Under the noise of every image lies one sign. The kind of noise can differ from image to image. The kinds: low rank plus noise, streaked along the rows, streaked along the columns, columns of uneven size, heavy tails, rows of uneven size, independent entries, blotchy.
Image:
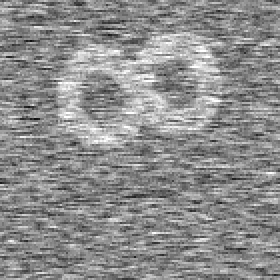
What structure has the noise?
streaked along the rows
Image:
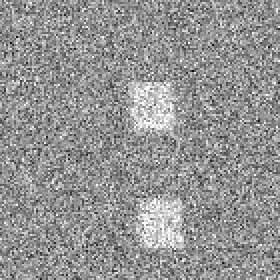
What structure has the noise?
independent entries
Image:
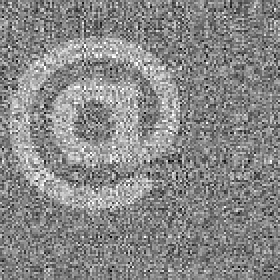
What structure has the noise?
low rank plus noise
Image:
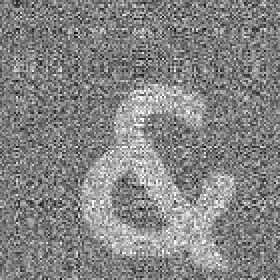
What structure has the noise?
low rank plus noise
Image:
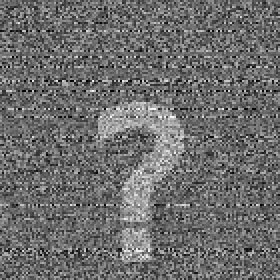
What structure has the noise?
rows of uneven size
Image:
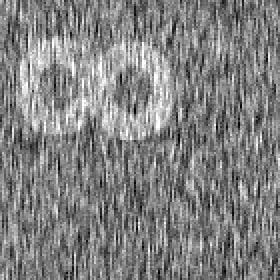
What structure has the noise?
streaked along the columns
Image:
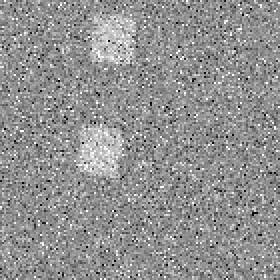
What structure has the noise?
heavy tails
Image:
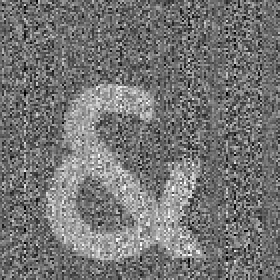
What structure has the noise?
columns of uneven size
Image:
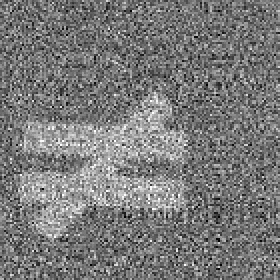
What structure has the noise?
low rank plus noise
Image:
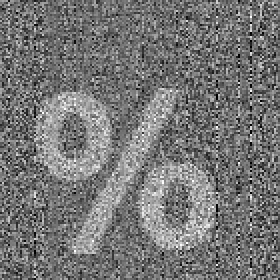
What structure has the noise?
columns of uneven size
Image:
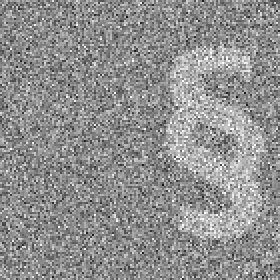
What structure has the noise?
independent entries
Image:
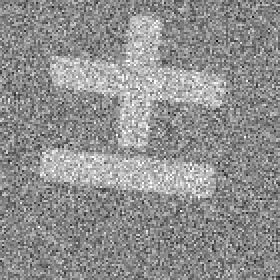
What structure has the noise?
independent entries
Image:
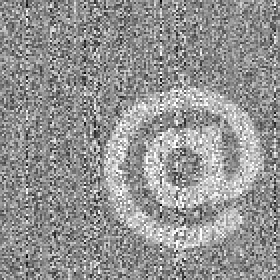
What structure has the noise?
columns of uneven size
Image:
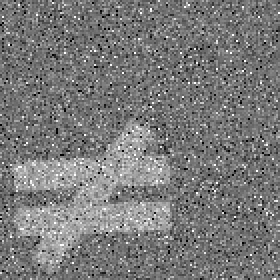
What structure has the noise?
heavy tails
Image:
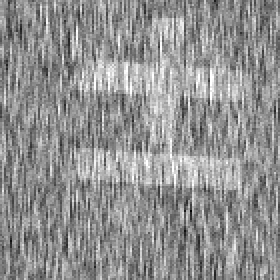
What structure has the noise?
streaked along the columns
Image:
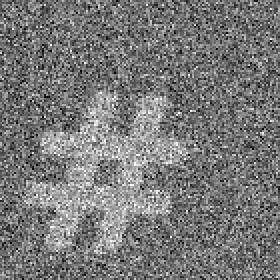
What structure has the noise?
independent entries
